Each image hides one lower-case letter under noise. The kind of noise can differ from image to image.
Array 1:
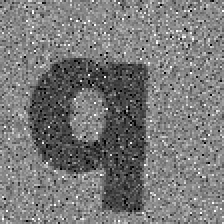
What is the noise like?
heavy tails
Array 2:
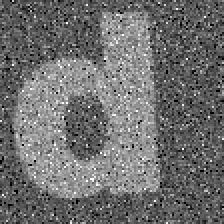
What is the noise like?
heavy tails
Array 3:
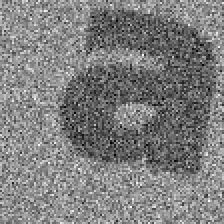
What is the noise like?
independent entries
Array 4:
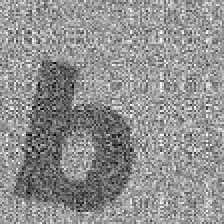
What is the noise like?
low rank plus noise
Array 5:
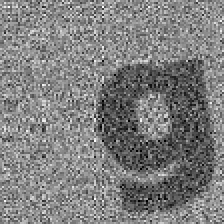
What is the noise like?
low rank plus noise
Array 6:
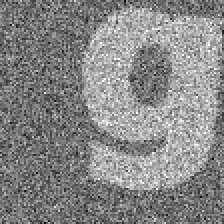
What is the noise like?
independent entries
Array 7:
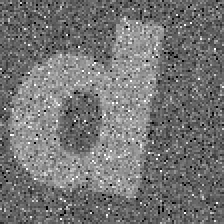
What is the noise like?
heavy tails
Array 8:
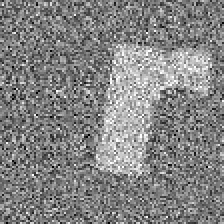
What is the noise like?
low rank plus noise
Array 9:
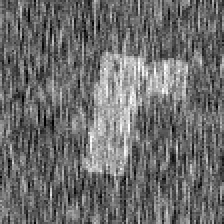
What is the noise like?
streaked along the columns
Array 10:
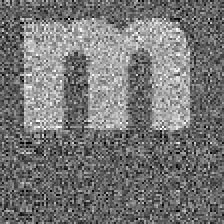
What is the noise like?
low rank plus noise
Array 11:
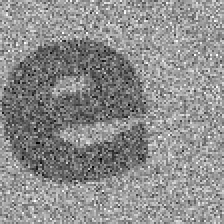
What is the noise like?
independent entries
